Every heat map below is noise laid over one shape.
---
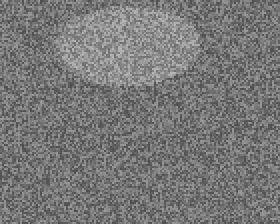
ellipse
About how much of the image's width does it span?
half
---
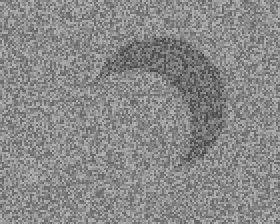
crescent
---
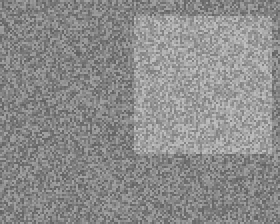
square
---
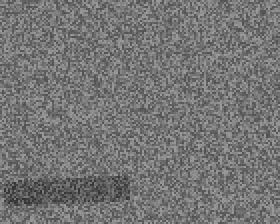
bar
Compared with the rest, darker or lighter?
darker
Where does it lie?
bottom left
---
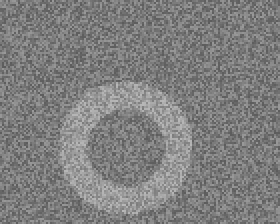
ring
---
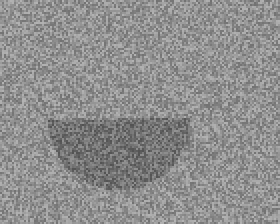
half disc
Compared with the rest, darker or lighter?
darker
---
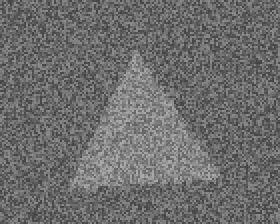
triangle
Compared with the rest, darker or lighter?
lighter
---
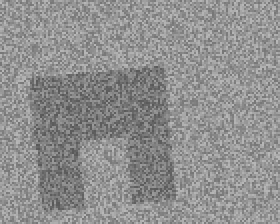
square with a notch
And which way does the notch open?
down
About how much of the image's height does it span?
two thirds
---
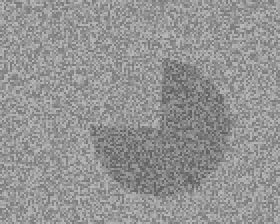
disc with a wedge cut out
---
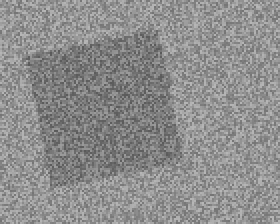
square
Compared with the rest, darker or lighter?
darker
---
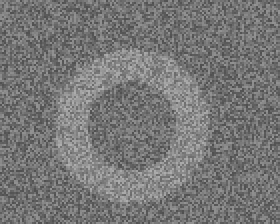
ring
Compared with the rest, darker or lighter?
lighter
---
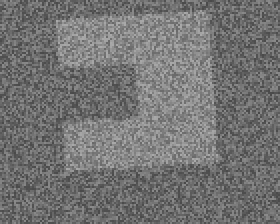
square with a notch
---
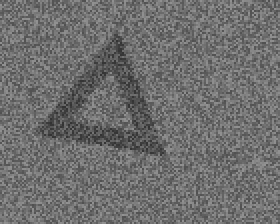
triangle frame
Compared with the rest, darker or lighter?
darker
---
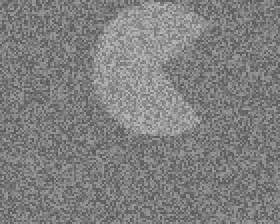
disc with a wedge cut out
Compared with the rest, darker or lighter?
lighter
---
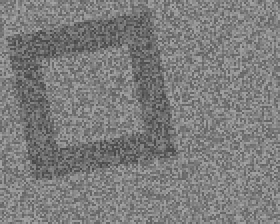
square frame
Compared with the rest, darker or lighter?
darker
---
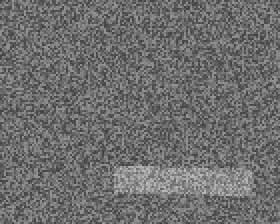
bar
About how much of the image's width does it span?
half
